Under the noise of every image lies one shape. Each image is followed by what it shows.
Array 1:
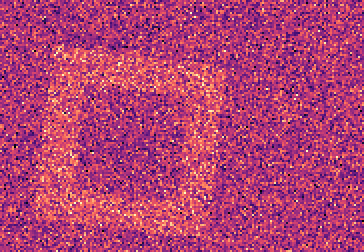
square frame
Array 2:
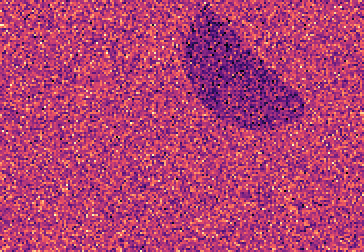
half disc
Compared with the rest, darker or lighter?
darker
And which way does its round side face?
down and left
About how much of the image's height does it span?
half
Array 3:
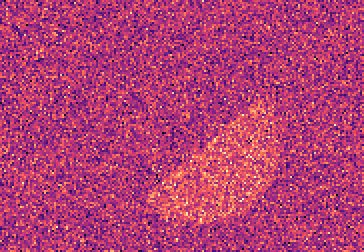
half disc
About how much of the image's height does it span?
half
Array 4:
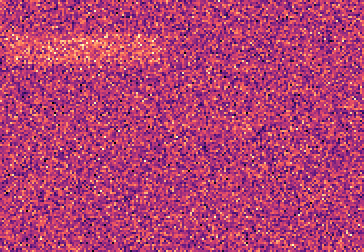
bar
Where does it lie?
top left
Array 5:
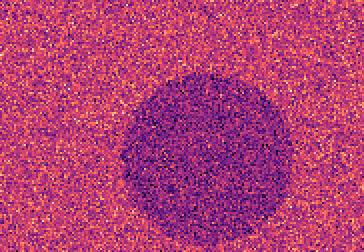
disc
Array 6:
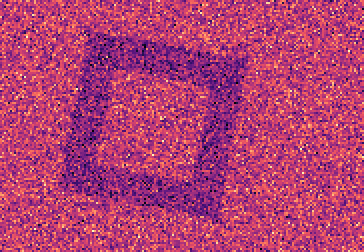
square frame
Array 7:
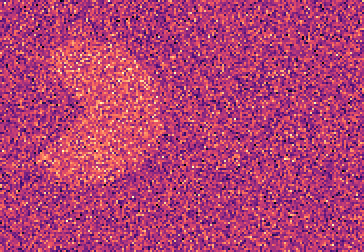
disc with a wedge cut out
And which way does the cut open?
left
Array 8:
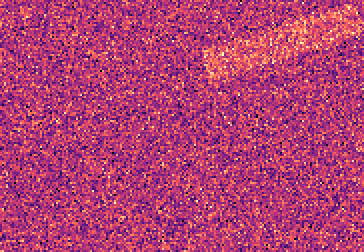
bar
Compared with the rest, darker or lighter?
lighter
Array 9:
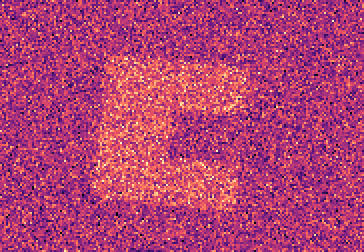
square with a notch
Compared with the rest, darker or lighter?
lighter
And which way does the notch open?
right
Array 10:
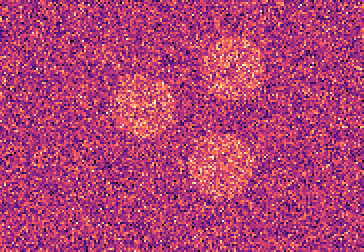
three dots
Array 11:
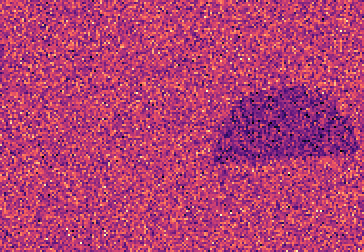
half disc
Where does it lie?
middle right
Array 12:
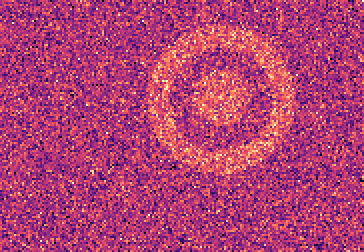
bullseye
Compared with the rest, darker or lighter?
lighter
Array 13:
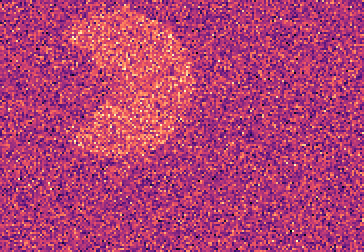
disc with a wedge cut out
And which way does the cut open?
left
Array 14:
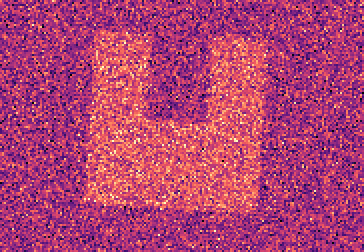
square with a notch
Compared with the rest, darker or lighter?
lighter
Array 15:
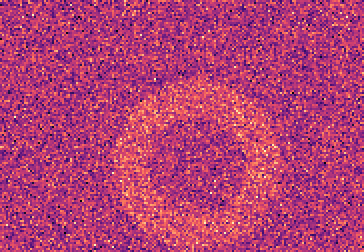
ring
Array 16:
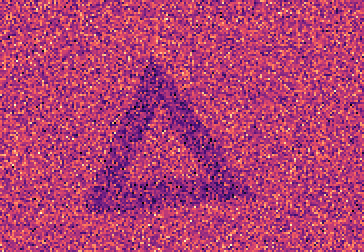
triangle frame
